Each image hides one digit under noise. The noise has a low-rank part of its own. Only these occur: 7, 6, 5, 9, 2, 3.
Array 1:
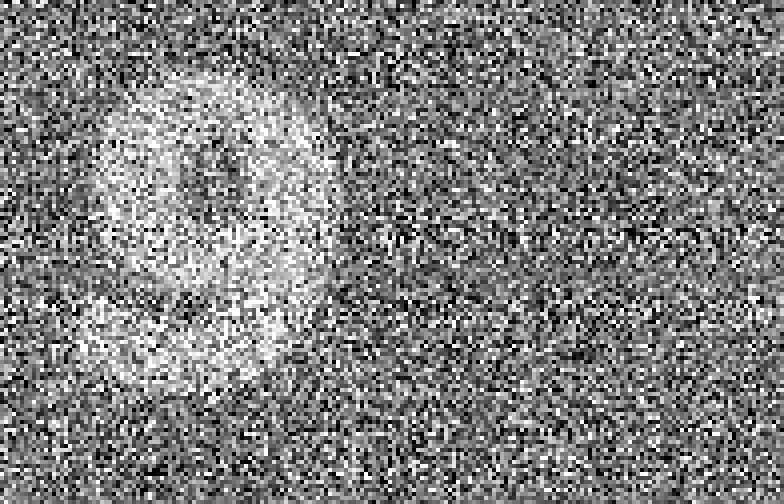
light 9
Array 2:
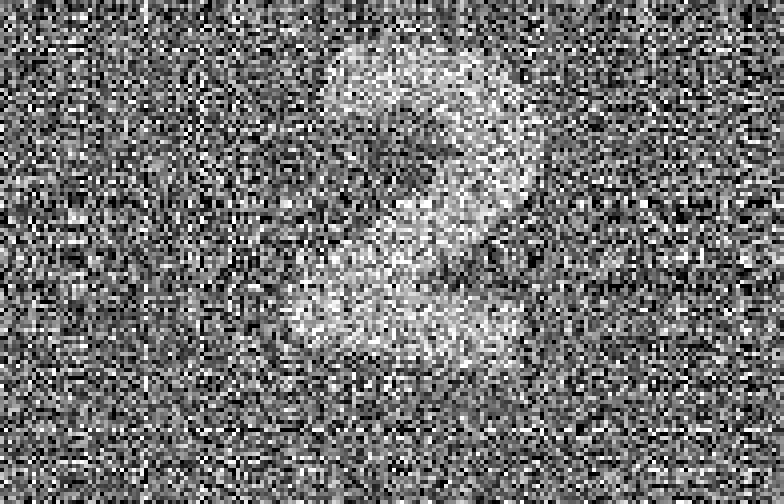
light 2
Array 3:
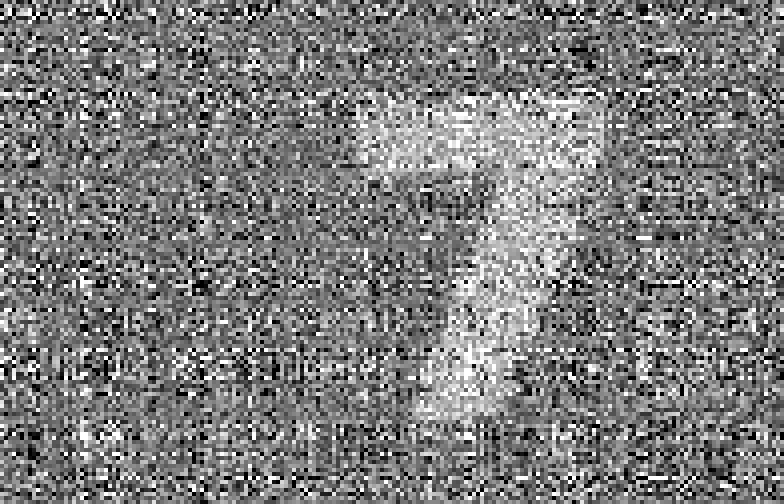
light 7
